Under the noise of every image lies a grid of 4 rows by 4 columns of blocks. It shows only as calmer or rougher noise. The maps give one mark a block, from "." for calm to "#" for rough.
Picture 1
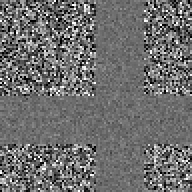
# # . #
# # . #
. . . .
# # . #
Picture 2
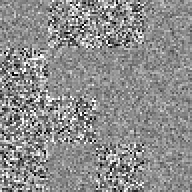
. # # .
# . . .
# # . .
# . # .
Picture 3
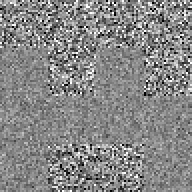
# # # #
. # . #
. . . .
. # # .
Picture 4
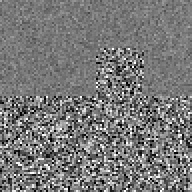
. . . .
. . # .
# # # #
# # # #
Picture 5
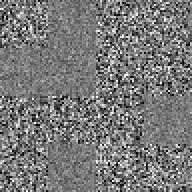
# . # #
. . # #
# # # .
# . # #
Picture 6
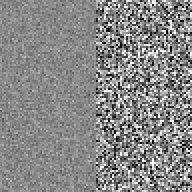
. . # #
. . # #
. . # #
. . # #
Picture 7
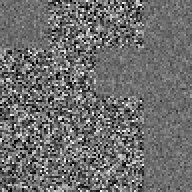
. # # .
# # . .
# # # .
# # # .
